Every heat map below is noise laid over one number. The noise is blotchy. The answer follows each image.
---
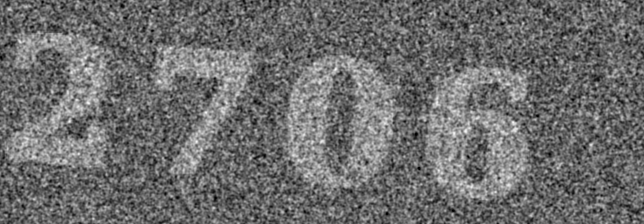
2706
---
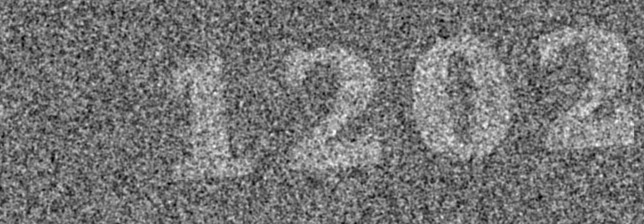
1202
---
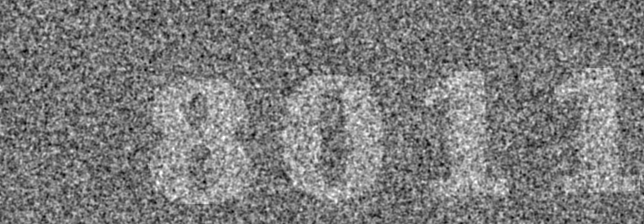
8011
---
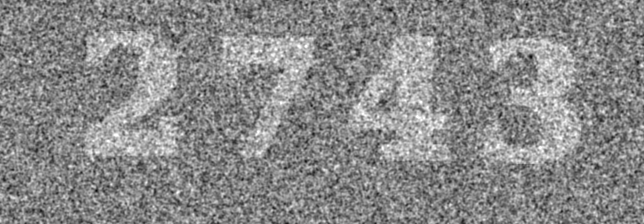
2743
